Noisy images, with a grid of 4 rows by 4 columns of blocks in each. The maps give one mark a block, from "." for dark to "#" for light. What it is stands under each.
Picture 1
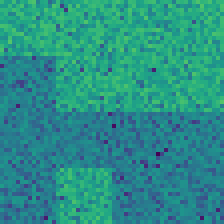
# # # #
. # # #
. . . .
. # . .
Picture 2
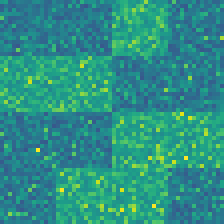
. . # .
# # . .
. . # #
. # # .
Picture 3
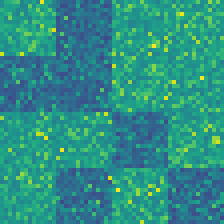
# . # #
. . # #
# # . #
# . # .
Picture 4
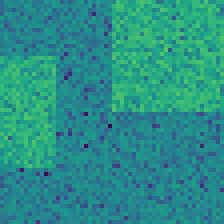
. . # #
# . # #
# . . .
. . . .
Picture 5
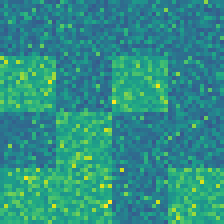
. . . .
# . # .
. # . .
# # . #
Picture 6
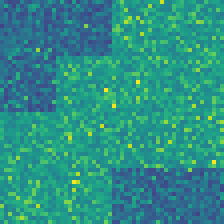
. . # #
. # # #
# # # #
# # . .
